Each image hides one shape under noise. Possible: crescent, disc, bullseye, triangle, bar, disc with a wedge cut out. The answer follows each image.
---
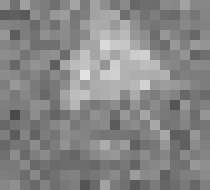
triangle
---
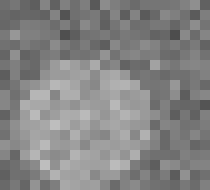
disc
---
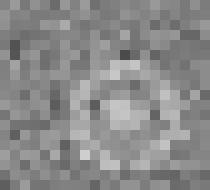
bullseye
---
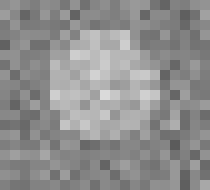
disc
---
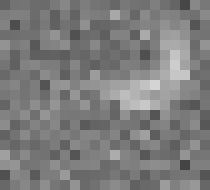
crescent
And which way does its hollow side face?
up and left
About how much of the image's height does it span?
half
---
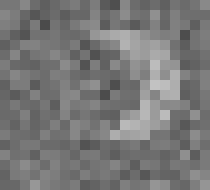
crescent
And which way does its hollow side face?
left
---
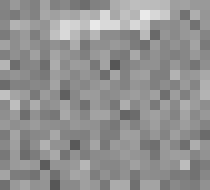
bar
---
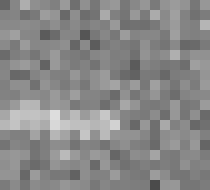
bar
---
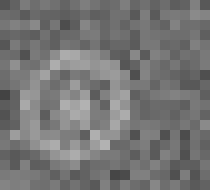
bullseye
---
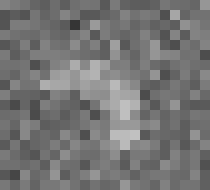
crescent
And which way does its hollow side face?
down and left
